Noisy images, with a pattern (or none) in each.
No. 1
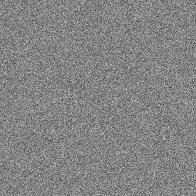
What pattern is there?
only noise
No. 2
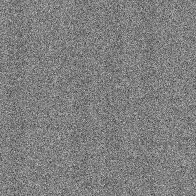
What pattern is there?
bands of columns
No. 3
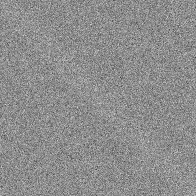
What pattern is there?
a diagonal band
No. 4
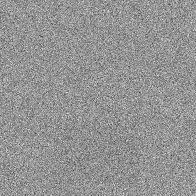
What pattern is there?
one block
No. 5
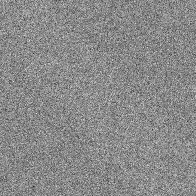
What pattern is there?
a diagonal band
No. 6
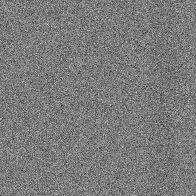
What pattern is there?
one band of columns
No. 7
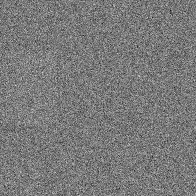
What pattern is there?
one block
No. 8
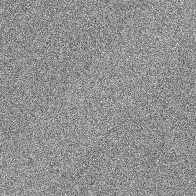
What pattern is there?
a diagonal band
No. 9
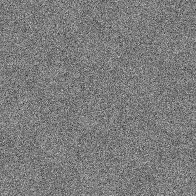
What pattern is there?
a checkerboard
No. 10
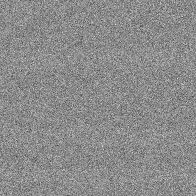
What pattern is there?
bands of rows
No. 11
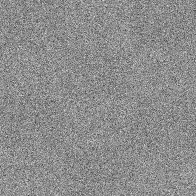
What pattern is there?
a checkerboard
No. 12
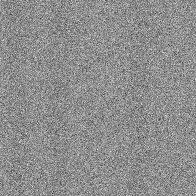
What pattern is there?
bands of columns
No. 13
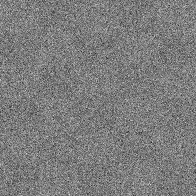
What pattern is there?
a checkerboard
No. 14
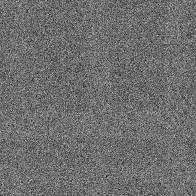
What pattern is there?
bands of rows crossing bands of columns
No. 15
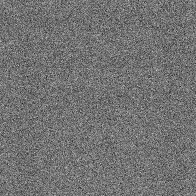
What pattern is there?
bands of rows crossing bands of columns
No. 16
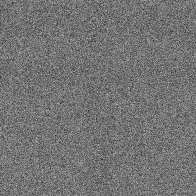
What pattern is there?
bands of rows crossing bands of columns
